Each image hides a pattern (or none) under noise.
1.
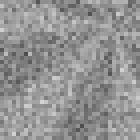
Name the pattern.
spokes from one point
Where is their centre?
top right
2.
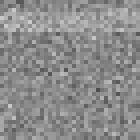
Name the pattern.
one horizontal stripe
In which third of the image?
top
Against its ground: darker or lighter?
lighter
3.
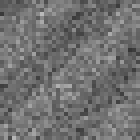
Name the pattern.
diagonal stripes
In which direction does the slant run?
bottom left to top right
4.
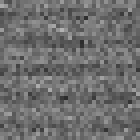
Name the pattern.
horizontal stripes
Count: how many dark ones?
5
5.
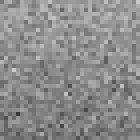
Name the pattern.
a smooth slope
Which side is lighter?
top
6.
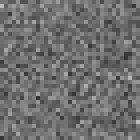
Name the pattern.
only noise
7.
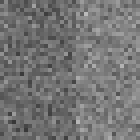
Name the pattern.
a sharp edge
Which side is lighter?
right
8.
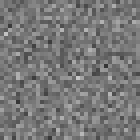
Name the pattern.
only noise
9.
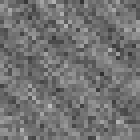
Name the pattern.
diagonal stripes
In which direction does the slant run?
top left to bottom right
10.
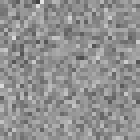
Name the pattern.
only noise
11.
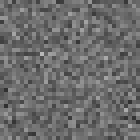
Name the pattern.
only noise
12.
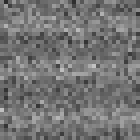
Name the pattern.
horizontal stripes
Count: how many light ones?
3
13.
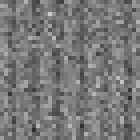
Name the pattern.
vertical stripes
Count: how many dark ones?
6
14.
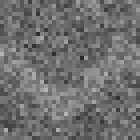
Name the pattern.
a wavy band
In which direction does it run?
left to right
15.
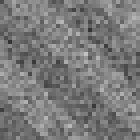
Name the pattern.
diagonal stripes
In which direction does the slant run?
top left to bottom right
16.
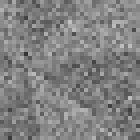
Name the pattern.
spokes from one point
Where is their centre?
middle left
